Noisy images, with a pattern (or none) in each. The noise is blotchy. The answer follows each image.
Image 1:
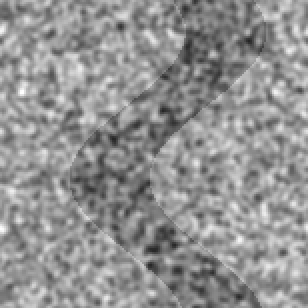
a wavy band
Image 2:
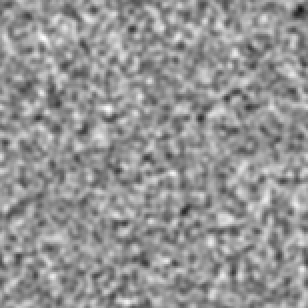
only noise
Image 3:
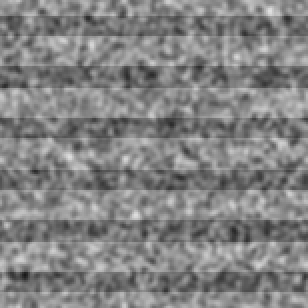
horizontal stripes
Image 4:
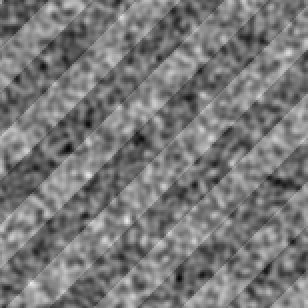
diagonal stripes
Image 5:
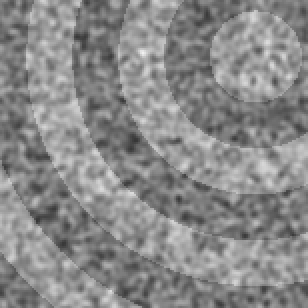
rings round one point
